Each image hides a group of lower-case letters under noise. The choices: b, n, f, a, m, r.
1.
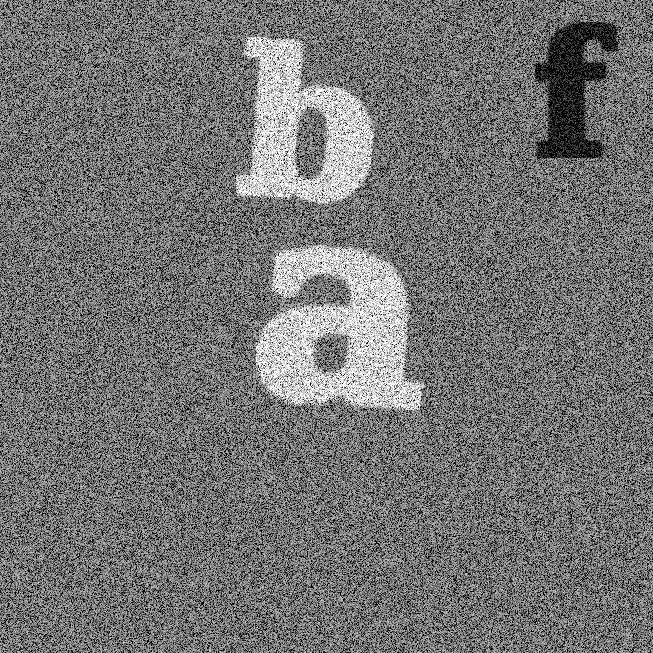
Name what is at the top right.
f
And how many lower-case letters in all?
3
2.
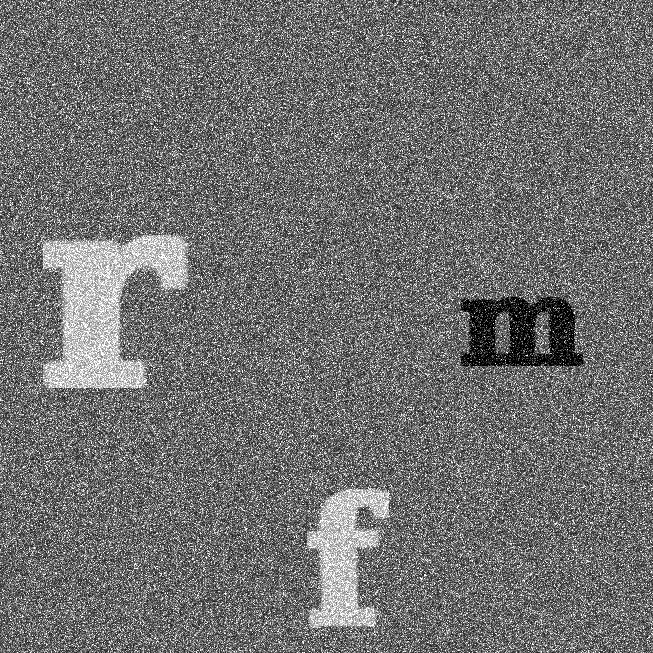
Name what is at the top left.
nothing
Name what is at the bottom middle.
f
